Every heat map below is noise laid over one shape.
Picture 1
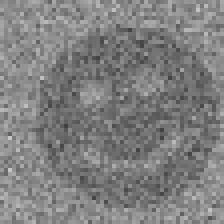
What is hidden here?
dark smiling face
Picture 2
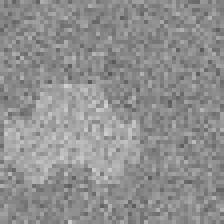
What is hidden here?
light car
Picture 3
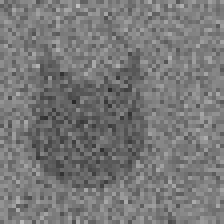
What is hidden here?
dark cat's head
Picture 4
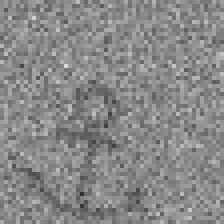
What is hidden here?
dark anchor
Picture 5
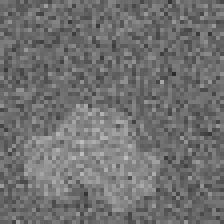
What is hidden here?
light car
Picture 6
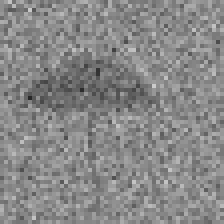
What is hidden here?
dark umbrella
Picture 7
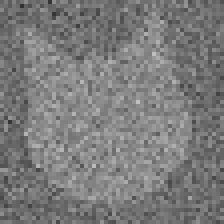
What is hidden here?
light cat's head
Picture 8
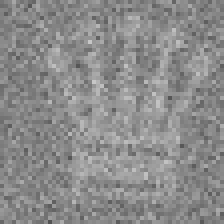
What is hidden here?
light chess queen
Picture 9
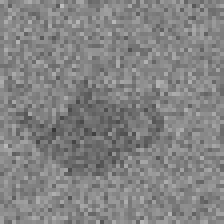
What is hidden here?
dark teapot
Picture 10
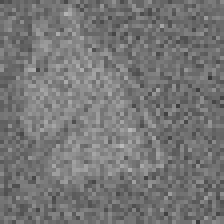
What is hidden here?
light chess knight
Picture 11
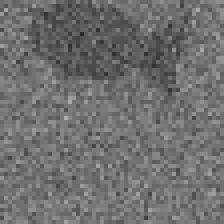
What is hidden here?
dark fish
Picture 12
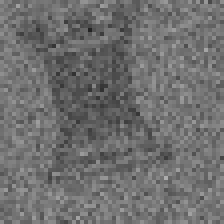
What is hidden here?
dark chess rook
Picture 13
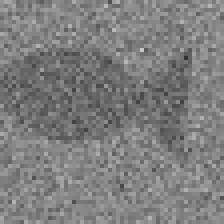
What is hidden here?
dark fish
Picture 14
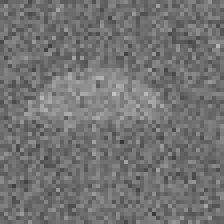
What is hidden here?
light umbrella
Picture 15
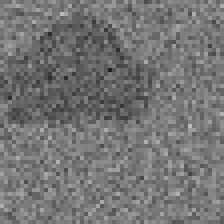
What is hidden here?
dark cloud
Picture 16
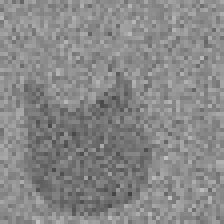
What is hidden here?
dark cat's head
